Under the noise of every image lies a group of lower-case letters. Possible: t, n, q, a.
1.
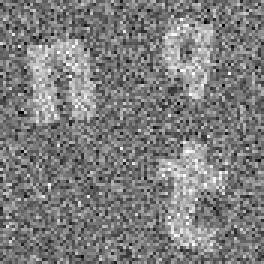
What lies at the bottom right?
t
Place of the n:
top left
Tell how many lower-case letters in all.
3
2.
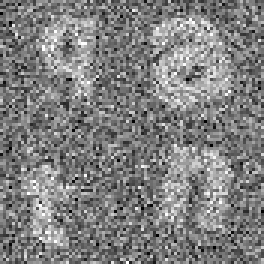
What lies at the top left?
q
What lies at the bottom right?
n
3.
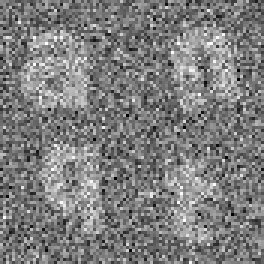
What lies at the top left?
a
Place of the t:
bottom right
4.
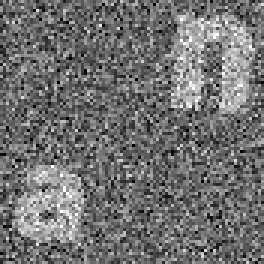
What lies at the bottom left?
a
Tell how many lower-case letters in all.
2
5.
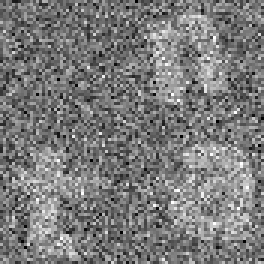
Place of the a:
bottom right
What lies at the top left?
nothing
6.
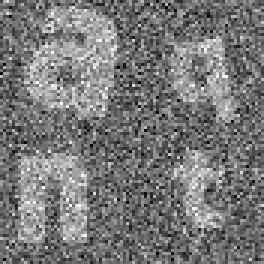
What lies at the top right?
q
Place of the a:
top left
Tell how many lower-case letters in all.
4
